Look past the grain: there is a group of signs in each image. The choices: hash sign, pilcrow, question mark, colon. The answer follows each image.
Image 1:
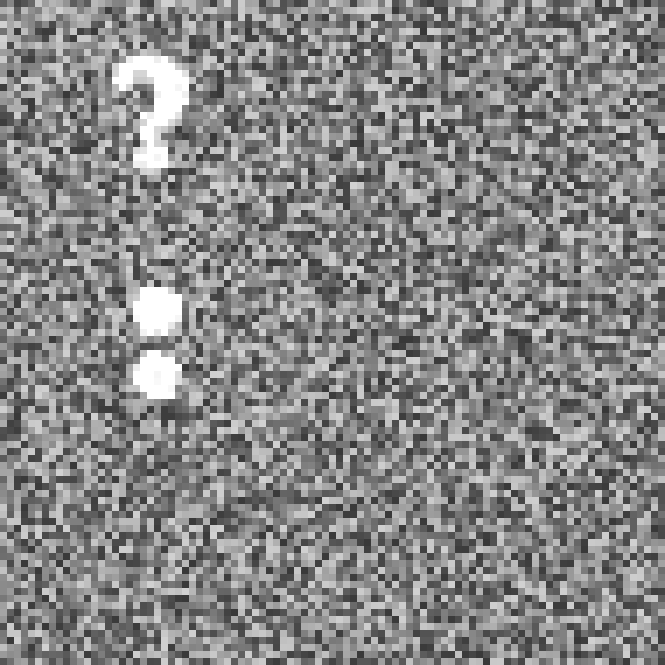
top left: light question mark; middle left: light colon
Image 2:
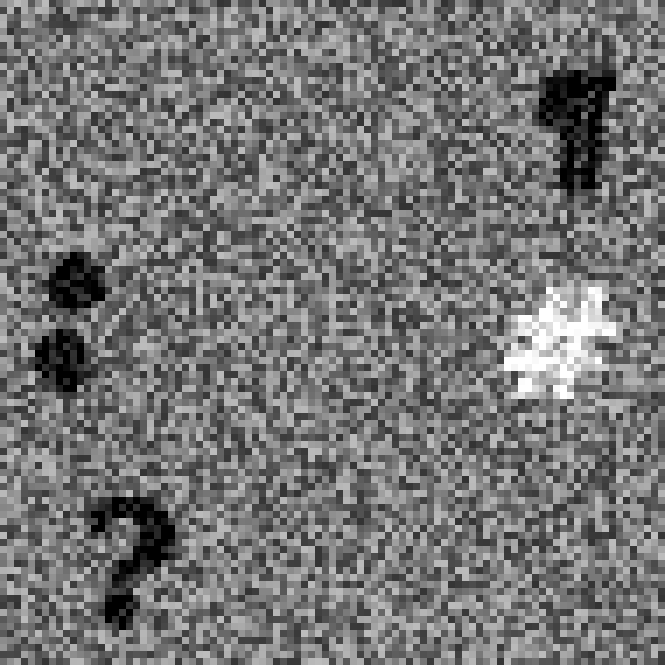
top right: dark pilcrow; middle left: dark colon; middle right: light hash sign; bottom left: dark question mark
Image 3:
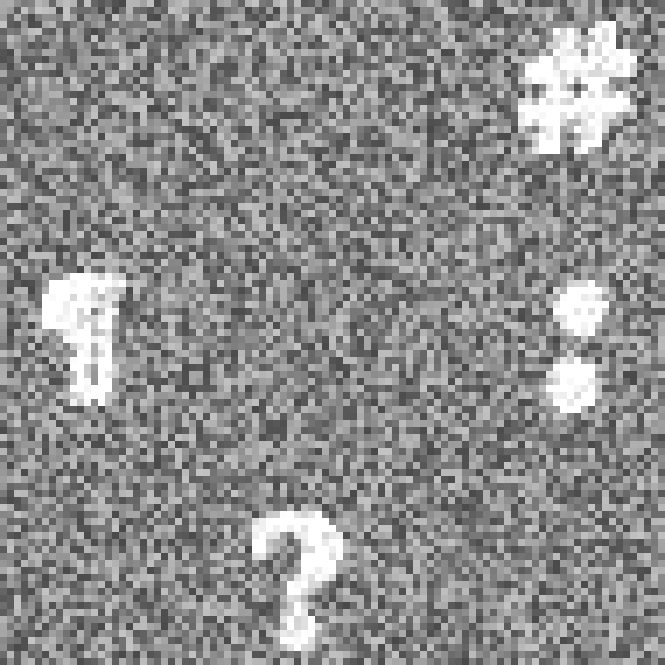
top right: light hash sign; middle left: light pilcrow; middle right: light colon; bottom middle: light question mark
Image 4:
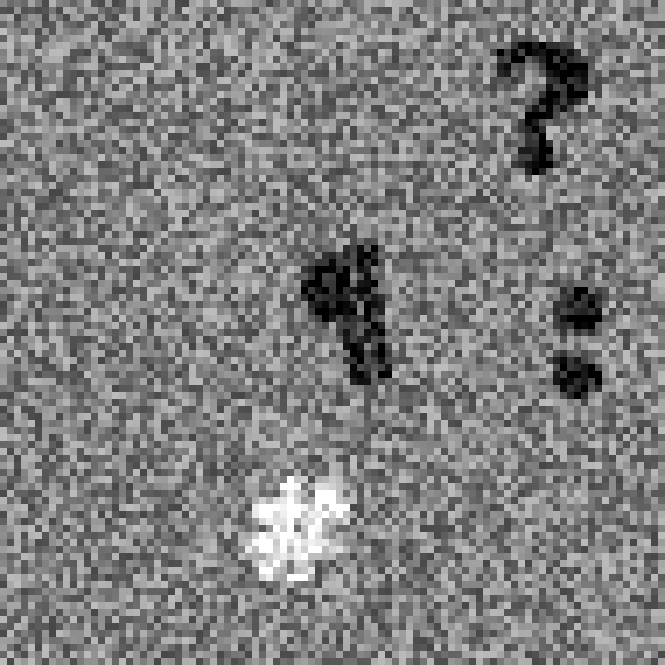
top right: dark question mark; centre: dark pilcrow; middle right: dark colon; bottom middle: light hash sign
